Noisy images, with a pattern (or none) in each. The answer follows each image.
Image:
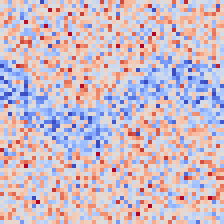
a wavy band
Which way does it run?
left to right
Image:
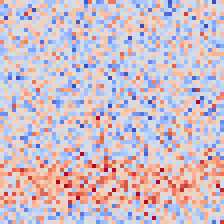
one horizontal stripe
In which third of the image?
bottom
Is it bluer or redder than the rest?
redder
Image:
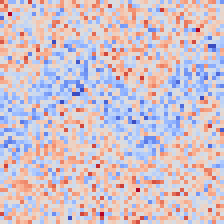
a wavy band
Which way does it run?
left to right
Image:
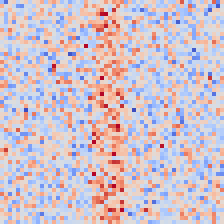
one vertical stripe
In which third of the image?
middle
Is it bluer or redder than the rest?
redder
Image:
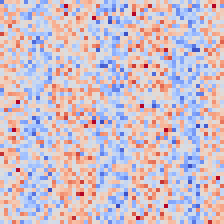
vertical stripes
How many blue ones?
3
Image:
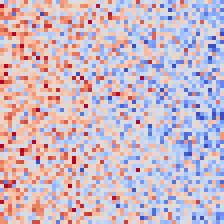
a smooth slope
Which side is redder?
left
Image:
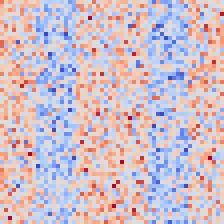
vertical stripes
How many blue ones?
2
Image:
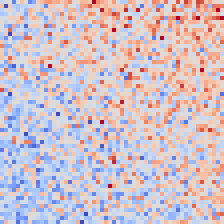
a smooth slope
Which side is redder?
top right
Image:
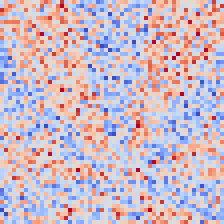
spokes from one point
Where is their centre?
bottom middle
